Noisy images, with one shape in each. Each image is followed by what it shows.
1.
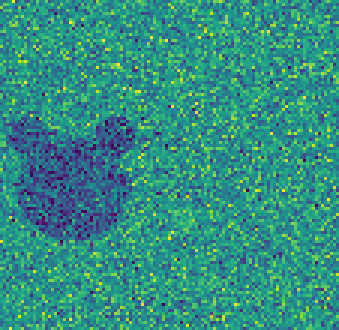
bear's head
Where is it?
middle left
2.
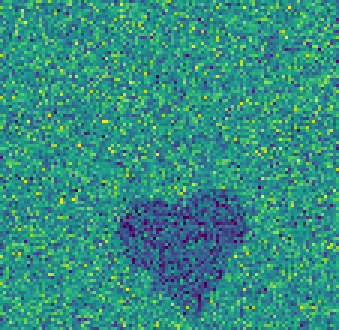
heart
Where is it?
bottom middle
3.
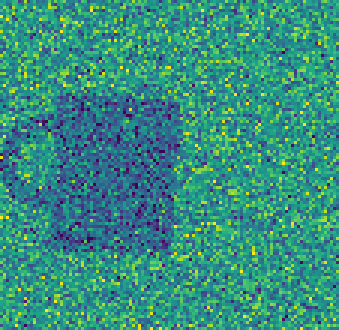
cup
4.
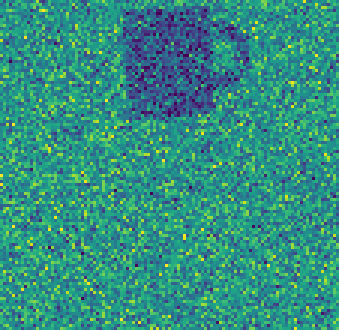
cup
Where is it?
top middle
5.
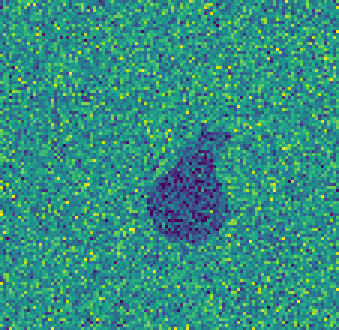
pear
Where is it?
centre
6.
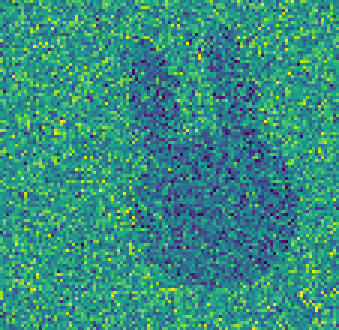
rabbit's head
